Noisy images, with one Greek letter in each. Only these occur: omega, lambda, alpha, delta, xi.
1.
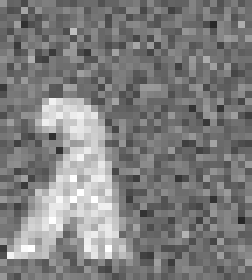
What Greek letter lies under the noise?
lambda
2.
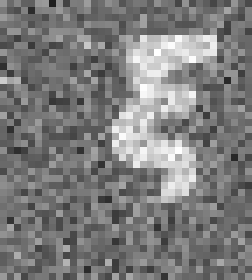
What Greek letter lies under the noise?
xi
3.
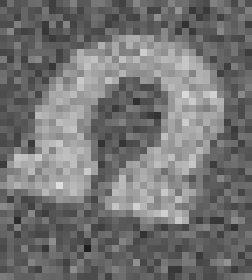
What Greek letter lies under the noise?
omega
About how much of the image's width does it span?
nearly all
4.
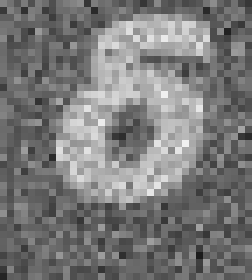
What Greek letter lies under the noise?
delta
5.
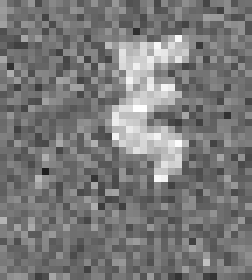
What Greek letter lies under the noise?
xi
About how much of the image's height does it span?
half
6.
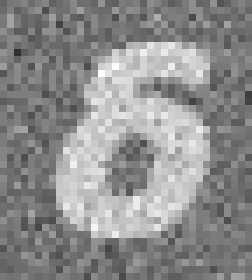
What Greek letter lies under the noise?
delta
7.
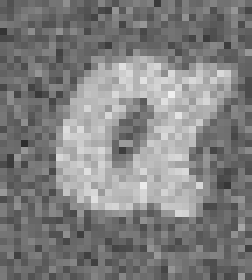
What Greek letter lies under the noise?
alpha
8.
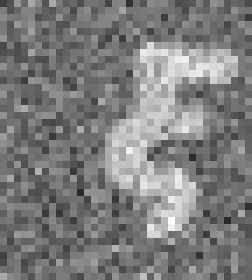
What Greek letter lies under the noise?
xi
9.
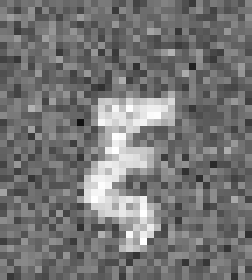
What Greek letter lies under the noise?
xi
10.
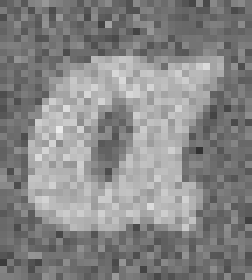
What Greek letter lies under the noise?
alpha
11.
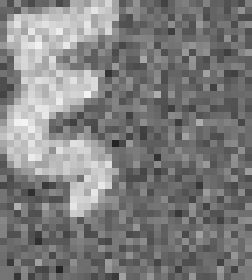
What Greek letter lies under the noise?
xi
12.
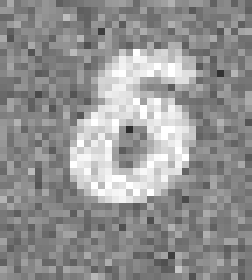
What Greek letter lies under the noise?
delta
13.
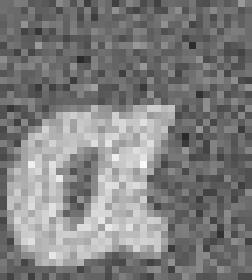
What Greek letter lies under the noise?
alpha
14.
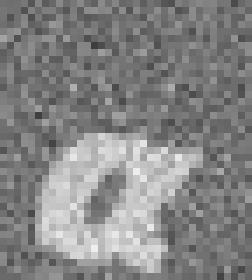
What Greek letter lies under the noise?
alpha
